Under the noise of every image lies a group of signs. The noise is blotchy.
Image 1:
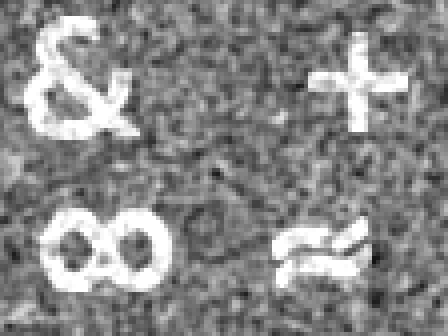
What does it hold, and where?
top left: ampersand; top right: plus sign; bottom left: infinity sign; bottom right: approximately sign
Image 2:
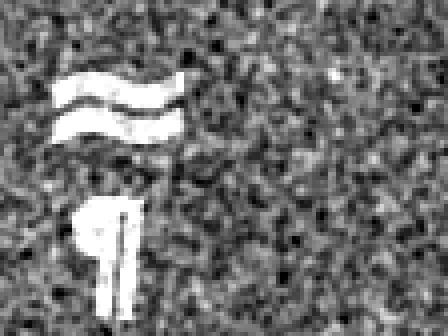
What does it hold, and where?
top left: approximately sign; bottom left: pilcrow
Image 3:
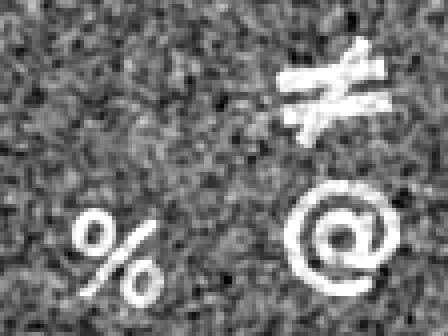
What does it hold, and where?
top right: not-equal sign; bottom left: percent sign; bottom right: at sign
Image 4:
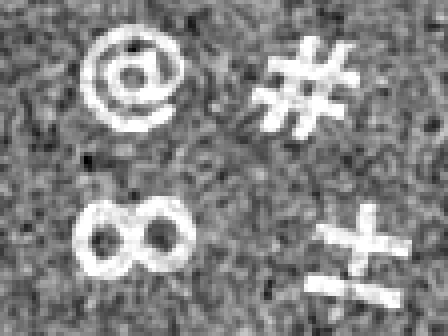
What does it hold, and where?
top left: at sign; top right: hash sign; bottom left: infinity sign; bottom right: plus-minus sign
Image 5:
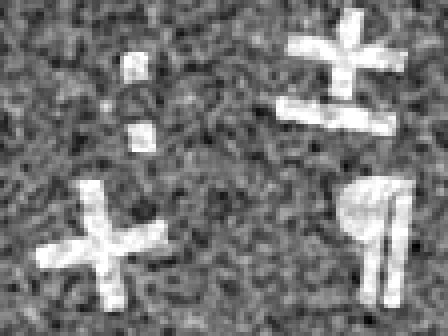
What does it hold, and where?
top left: colon; top right: plus-minus sign; bottom left: plus sign; bottom right: pilcrow
